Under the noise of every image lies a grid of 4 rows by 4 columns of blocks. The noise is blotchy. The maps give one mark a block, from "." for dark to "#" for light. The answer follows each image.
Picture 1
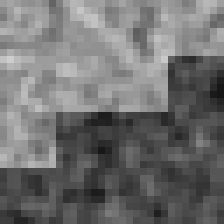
####
###.
#...
....
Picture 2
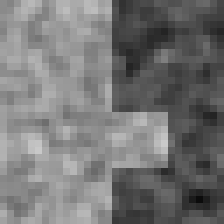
##..
##..
###.
##..
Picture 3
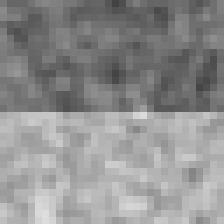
....
....
####
####
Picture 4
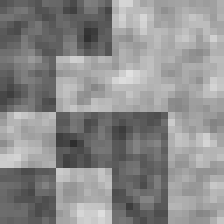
..##
.###
#..#
.#.#
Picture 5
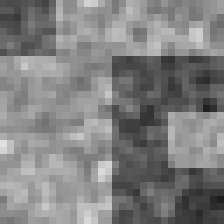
.###
##..
##.#
##..
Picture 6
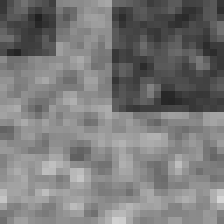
.#..
##..
####
####
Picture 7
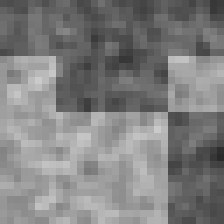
....
#..#
###.
###.
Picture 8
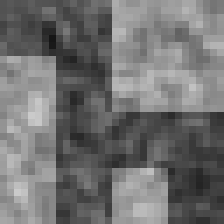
..##
#.##
#...
#.#.
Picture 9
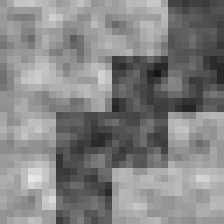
###.
##..
#..#
#.##
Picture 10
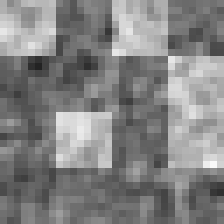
#.#.
...#
.#.#
....
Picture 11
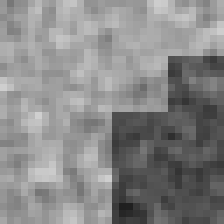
####
###.
##..
##..
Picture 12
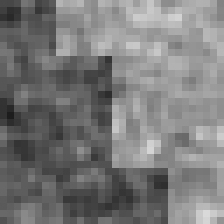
.###
..##
..##
...#
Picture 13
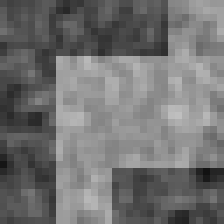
...#
.###
.###
.#..
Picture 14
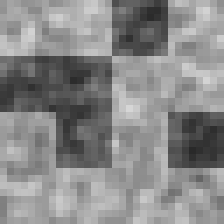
##.#
..##
#.#.
####
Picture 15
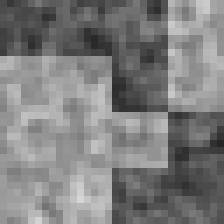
...#
##.#
###.
##..
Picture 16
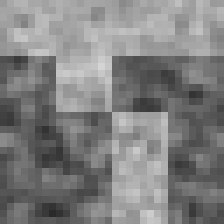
####
.#..
..#.
..#.
